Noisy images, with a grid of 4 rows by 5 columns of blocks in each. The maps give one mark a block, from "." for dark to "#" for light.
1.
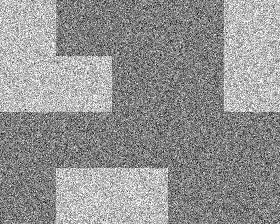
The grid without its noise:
# . . . #
# # . . #
. . . . .
. # # . .
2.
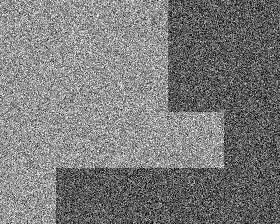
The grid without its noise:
# # # . .
# # # . .
# # # # .
# . . . .
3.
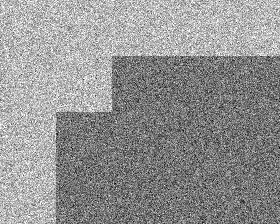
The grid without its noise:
# # # # #
# # . . .
# . . . .
# . . . .
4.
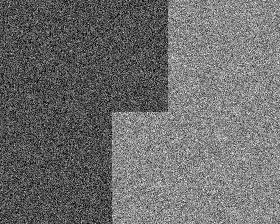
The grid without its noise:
. . . # #
. . . # #
. . # # #
. . # # #
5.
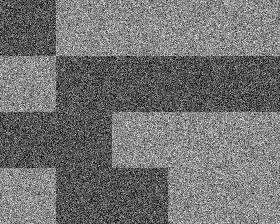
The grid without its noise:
. # # # #
# . . . .
. . # # #
# . . # #
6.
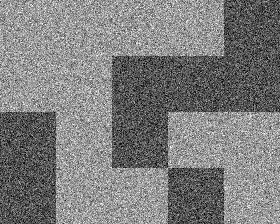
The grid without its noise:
# # # # .
# # . . .
. # . # #
. # # . #
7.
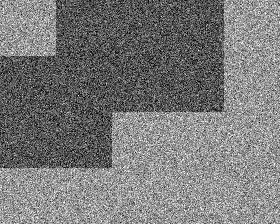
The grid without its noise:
# . . . #
. . . . #
. . # # #
# # # # #
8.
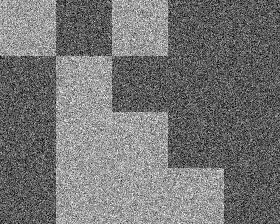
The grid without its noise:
# . # . .
. # . . .
. # # . .
. # # # .
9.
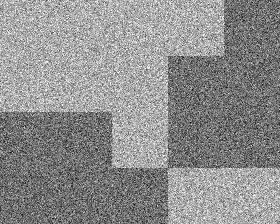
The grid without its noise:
# # # # .
# # # . .
. . # . .
. . . # #
